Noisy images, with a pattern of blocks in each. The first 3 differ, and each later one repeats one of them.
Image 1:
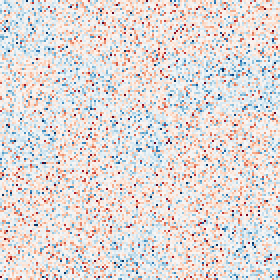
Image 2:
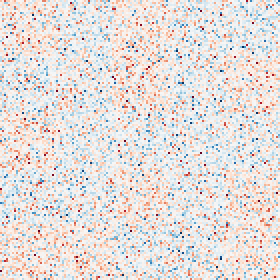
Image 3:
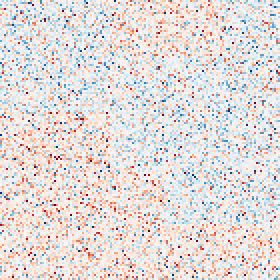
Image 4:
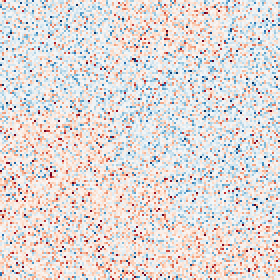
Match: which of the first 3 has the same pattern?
3
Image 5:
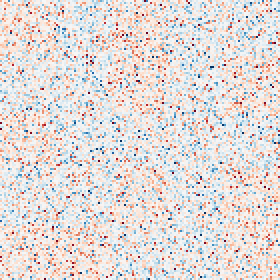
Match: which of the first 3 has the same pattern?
2
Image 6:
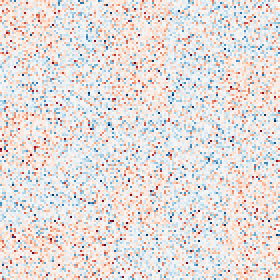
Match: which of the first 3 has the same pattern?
2
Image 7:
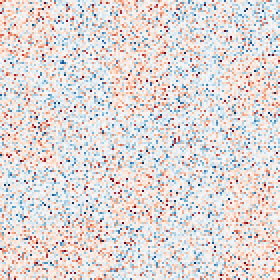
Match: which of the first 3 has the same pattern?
2
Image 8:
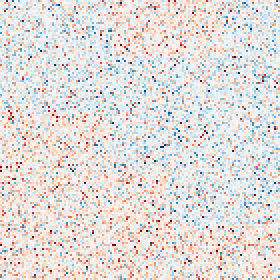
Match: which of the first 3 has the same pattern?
3
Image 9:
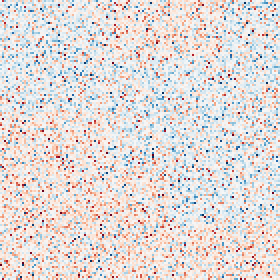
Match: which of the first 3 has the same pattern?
3
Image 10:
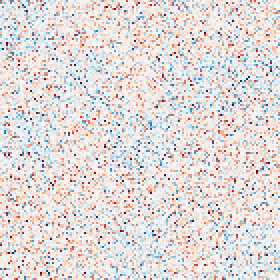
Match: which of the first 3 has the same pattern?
1
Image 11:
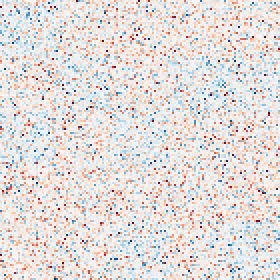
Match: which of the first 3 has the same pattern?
1
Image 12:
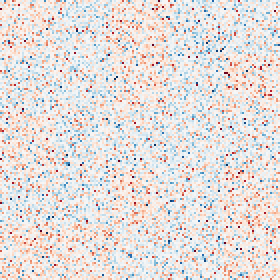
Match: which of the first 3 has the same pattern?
2
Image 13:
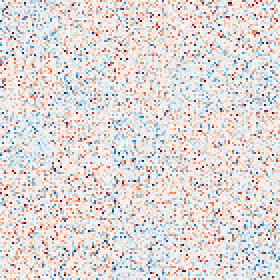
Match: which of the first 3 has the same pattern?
1
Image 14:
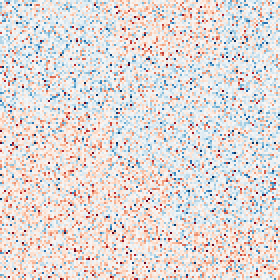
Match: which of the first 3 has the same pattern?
3
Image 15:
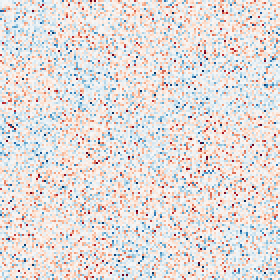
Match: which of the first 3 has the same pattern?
1
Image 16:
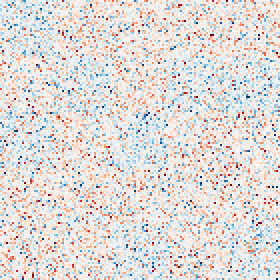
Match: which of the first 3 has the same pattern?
1
